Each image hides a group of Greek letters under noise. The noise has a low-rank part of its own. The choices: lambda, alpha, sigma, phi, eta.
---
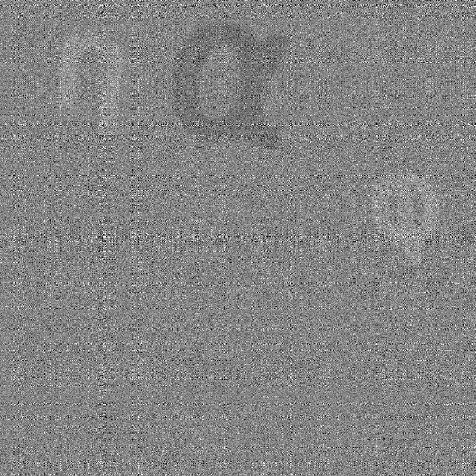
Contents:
top left: light eta; top middle: dark alpha; middle right: light phi
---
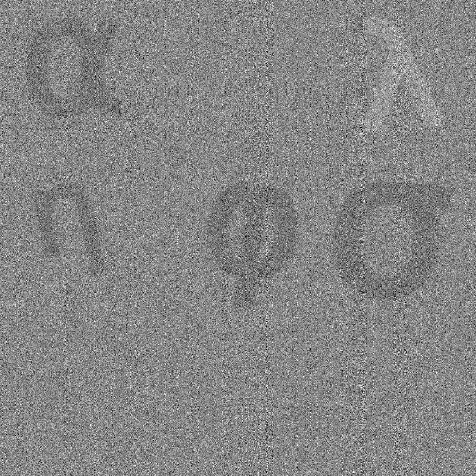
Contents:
top left: dark alpha; top right: light lambda; middle left: dark eta; centre: dark phi; middle right: dark sigma
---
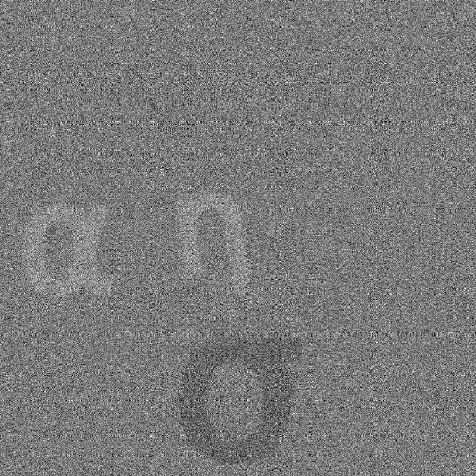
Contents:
middle left: light alpha; centre: light eta; bottom middle: dark sigma
